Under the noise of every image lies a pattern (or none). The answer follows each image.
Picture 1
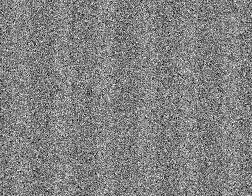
vertical stripes
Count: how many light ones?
6
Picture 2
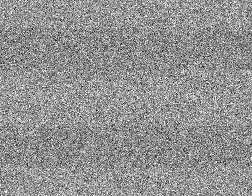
horizontal stripes
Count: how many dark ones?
2
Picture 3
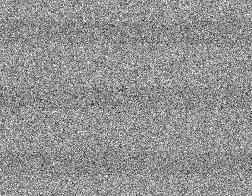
horizontal stripes
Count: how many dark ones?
3
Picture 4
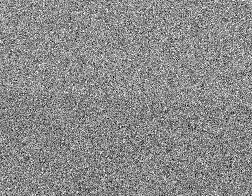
a sharp edge
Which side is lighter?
top
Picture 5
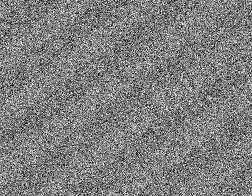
diagonal stripes
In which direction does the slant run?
bottom left to top right
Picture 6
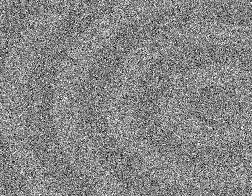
rings round one point
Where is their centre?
middle right
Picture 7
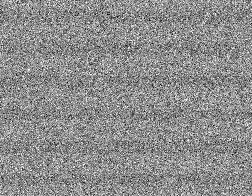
horizontal stripes
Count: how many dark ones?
6
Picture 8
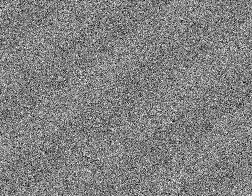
diagonal stripes
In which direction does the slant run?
bottom left to top right
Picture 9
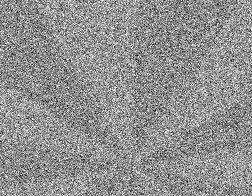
spokes from one point
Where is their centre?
bottom middle
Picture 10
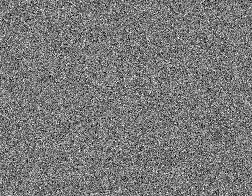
only noise
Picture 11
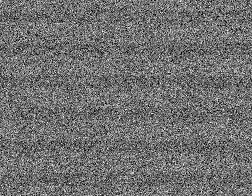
horizontal stripes
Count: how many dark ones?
6
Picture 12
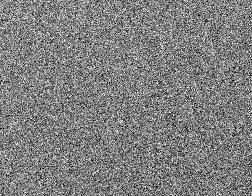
a smooth slope
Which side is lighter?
top left
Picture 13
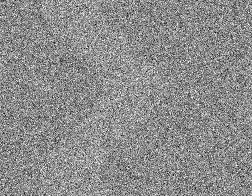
a wavy band
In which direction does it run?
top to bottom
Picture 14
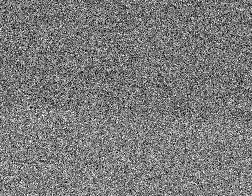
a sharp edge
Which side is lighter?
bottom
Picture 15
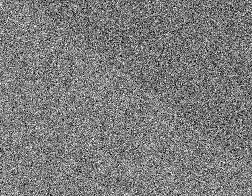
a sharp edge
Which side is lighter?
bottom left
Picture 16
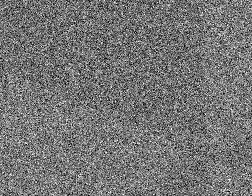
spokes from one point
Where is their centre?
bottom right
